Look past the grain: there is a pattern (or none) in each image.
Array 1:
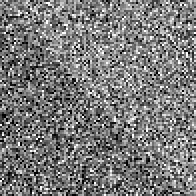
a sharp edge
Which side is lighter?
top right
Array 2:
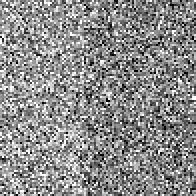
a sharp edge
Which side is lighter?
left
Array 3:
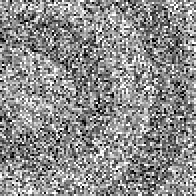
rings round one point
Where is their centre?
middle left
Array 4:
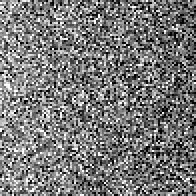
a smooth slope
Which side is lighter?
left
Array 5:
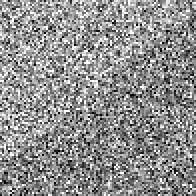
a sharp edge
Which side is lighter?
top left
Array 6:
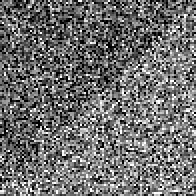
a sharp edge
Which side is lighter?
bottom right
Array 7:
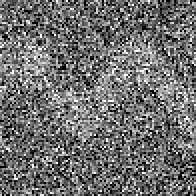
a wavy band
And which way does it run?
left to right
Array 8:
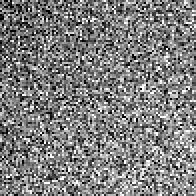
a smooth slope
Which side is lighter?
bottom right
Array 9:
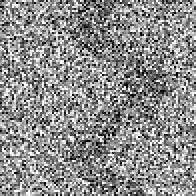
a wavy band
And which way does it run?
top to bottom
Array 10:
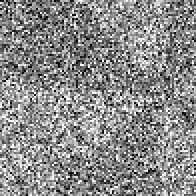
spokes from one point
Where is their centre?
middle right
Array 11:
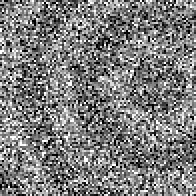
rings round one point
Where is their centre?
middle right
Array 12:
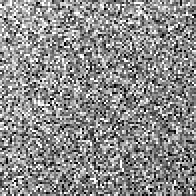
a smooth slope
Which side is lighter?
top left
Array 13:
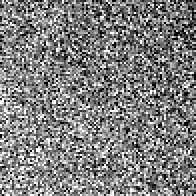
a smooth slope
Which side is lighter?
bottom left
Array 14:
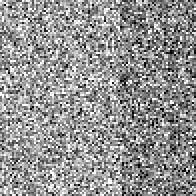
a sharp edge
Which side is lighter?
left
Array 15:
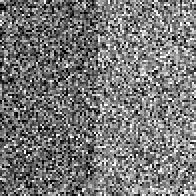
a sharp edge
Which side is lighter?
right
